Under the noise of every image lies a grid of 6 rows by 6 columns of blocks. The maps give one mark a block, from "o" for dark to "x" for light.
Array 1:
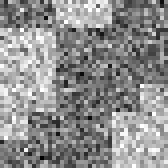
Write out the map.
o o x x o o
x x o o o o
x x o o o o
x x o o o x
x o o o x x
o o o o x x
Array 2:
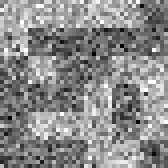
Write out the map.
x x x x x o
x o o o o o
o x o o x x
o o o x o x
o x x x o x
o o o x x o
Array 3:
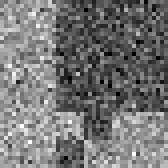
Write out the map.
x x o o o o
x x o o o o
x x o o o o
x x o o o o
x x x o x x
x x o x x x
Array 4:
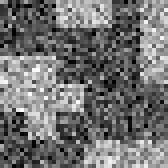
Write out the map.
o o x x o x
o o o o o x
x x o o o x
x x x o o o
o x o o o o
o o o x x x
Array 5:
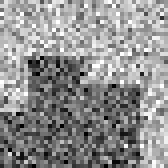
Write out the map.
x x x x x x
x x x x x x
x o o x x x
x o o o o x
o o o o o x
o o o o o x
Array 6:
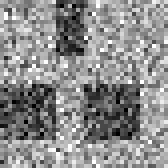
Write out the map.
x x o x x x
x x o x x x
x x x x x x
o o x o o x
o o x o o x
x x x x x x
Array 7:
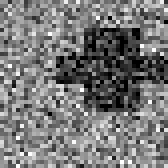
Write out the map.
x x x x x x
x x x o o x
x x o o o o
x x x o o x
x x x x x x
x x x x x x
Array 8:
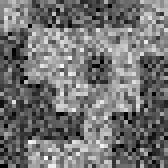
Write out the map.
x o o o o x
o x x x x x
o x x o x o
o o x x x o
o o o x o o
o x x x o o
